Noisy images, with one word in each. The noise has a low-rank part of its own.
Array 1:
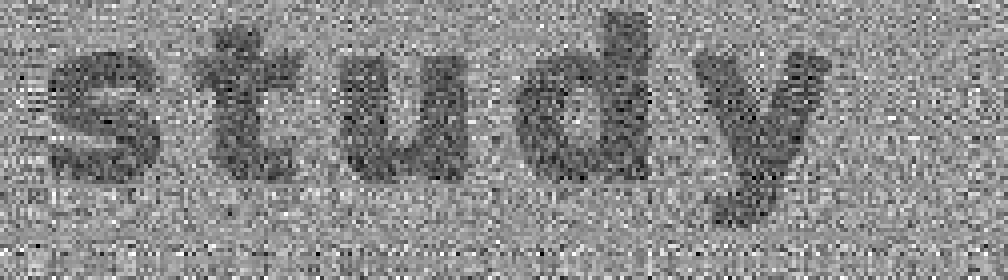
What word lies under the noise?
study
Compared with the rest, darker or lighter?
darker
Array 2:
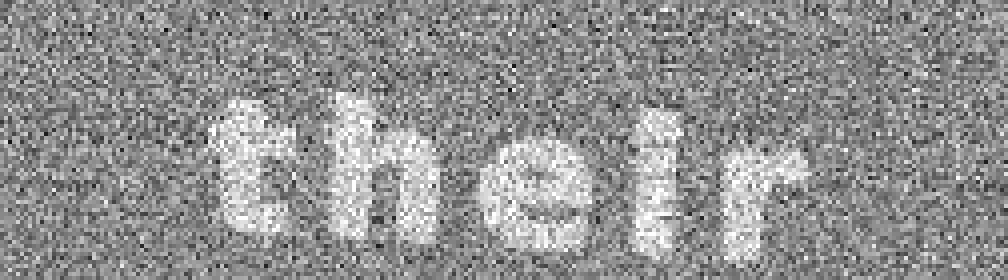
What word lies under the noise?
their
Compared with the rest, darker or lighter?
lighter
